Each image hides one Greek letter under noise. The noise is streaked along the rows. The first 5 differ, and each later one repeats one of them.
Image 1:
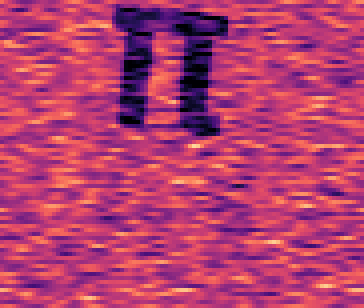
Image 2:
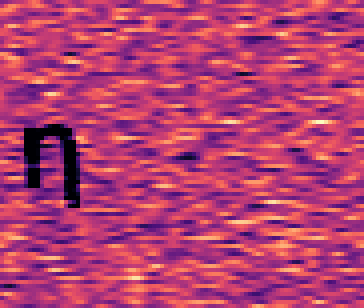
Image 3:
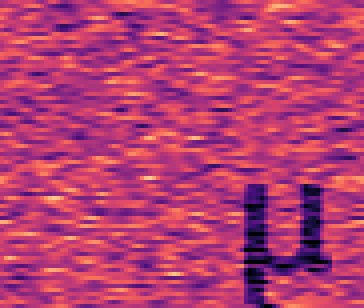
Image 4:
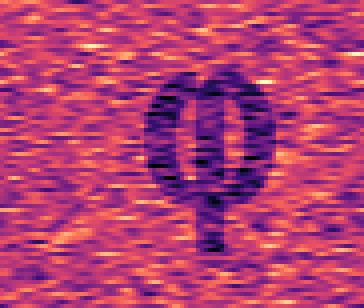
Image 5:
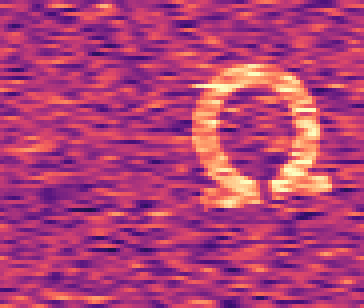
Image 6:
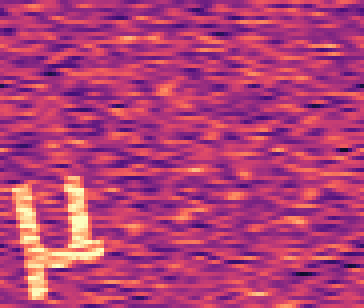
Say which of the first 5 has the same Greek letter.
3
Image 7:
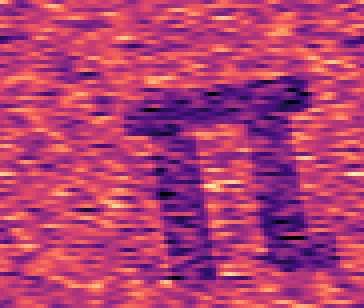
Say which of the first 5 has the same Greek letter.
1
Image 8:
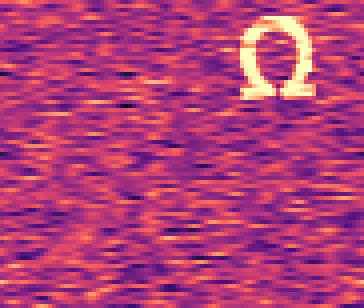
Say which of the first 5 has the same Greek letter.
5
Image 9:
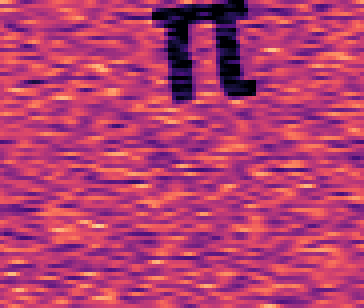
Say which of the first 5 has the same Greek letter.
1
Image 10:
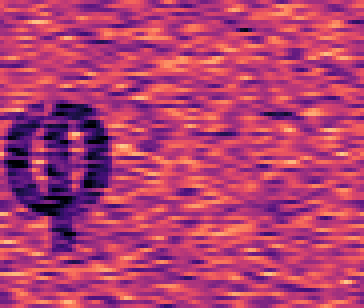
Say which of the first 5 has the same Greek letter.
4
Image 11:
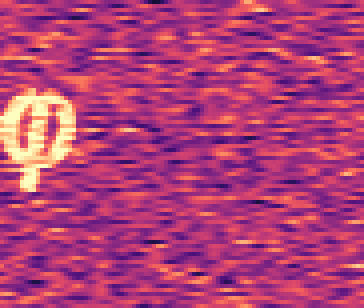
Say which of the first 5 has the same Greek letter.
4
